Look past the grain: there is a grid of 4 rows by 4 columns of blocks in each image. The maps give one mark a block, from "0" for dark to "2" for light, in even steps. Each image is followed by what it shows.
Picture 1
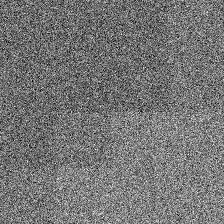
0001
0001
0122
1222
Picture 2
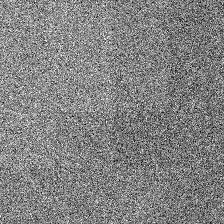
2210
2210
2100
1110
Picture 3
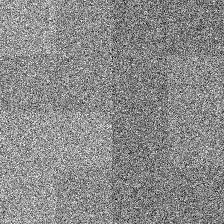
2100
1101
2201
2100
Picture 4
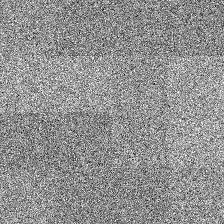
1000
2212
0012
1001
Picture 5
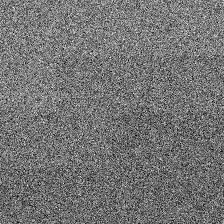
2222
2111
1100
0000
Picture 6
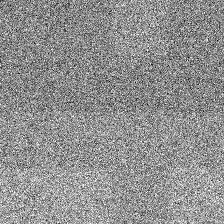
0010
0000
1111
2212
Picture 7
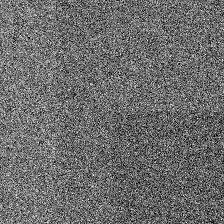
2111
2111
2100
2100
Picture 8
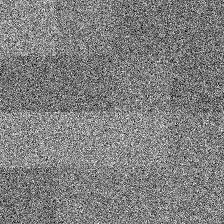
2100
0010
2221
0111
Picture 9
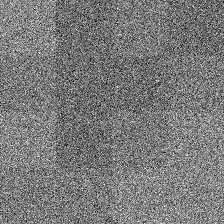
2010
1001
2012
1122
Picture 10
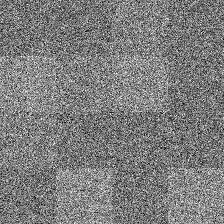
0010
2120
1000
0202
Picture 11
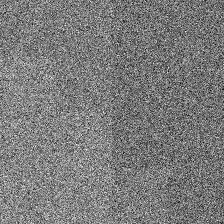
1100
2100
2200
2210
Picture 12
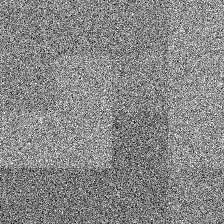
1112
1212
2202
0001
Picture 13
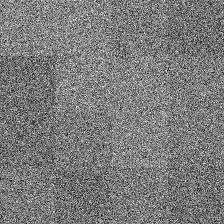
2210
0221
0121
1010
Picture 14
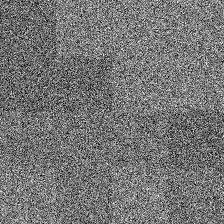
0222
0022
1110
2121
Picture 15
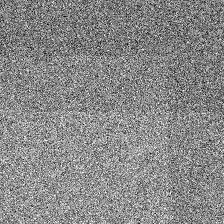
0000
1110
2221
2221
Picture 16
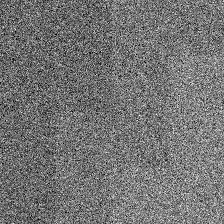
0011
0012
0112
0122
